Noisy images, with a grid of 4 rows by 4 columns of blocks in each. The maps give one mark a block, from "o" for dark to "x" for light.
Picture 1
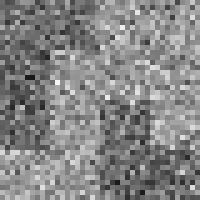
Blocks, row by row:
o o x x
o x x x
o x o x
x x o o
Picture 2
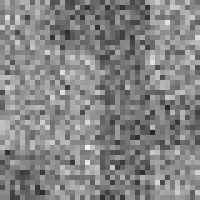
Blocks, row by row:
x o o x
x x o x
x x o o
o x o x
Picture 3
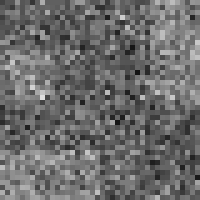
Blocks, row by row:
o o o x
x o o x
o o o o
x x o o
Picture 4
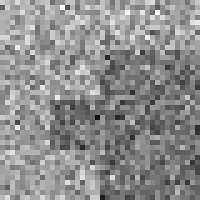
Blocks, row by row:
x x x x
x x o o
x o o o
x x o o
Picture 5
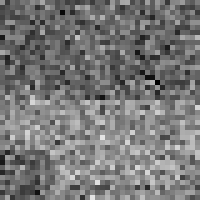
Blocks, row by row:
o o o o
o o o o
x x x x
o x x x
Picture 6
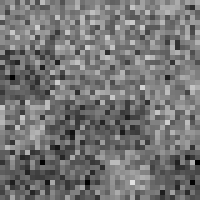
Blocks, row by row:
x x x x
o x x x
x o o x
o o x o
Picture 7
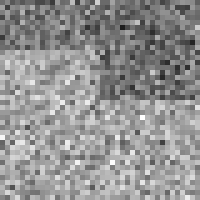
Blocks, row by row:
o o o o
x x o o
x x x x
x x x x
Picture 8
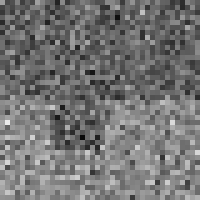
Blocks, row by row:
o o o o
o o o o
x o x x
x x x x
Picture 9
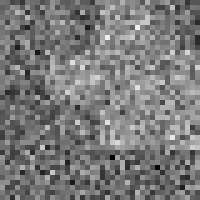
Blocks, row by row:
o o x o
o x x x
o o x x
o o o o
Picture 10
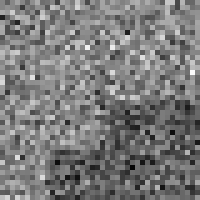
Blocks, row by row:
x x x x
x x x x
x x o o
x o o o
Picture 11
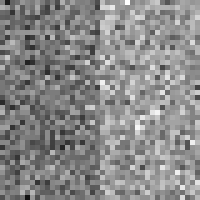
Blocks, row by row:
o o x x
o o x x
o o x x
o o x x
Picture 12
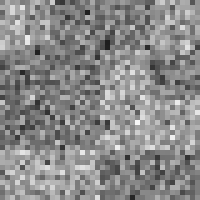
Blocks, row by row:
x o o x
o o x o
o o x x
x x o o
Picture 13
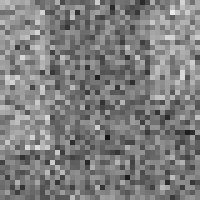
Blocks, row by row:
x o o x
x o o x
x o o o
o o o o
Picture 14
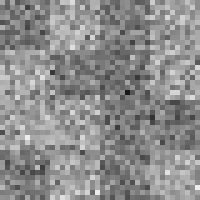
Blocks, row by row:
o x o x
x o o x
x x o o
o x o x
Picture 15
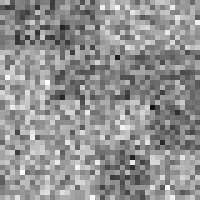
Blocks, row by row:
o o x x
x o o o
x x x o
x x o x
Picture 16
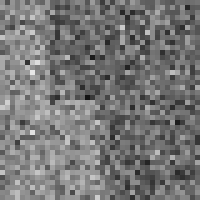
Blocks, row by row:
x o o o
x o o o
x x o o
x x o o
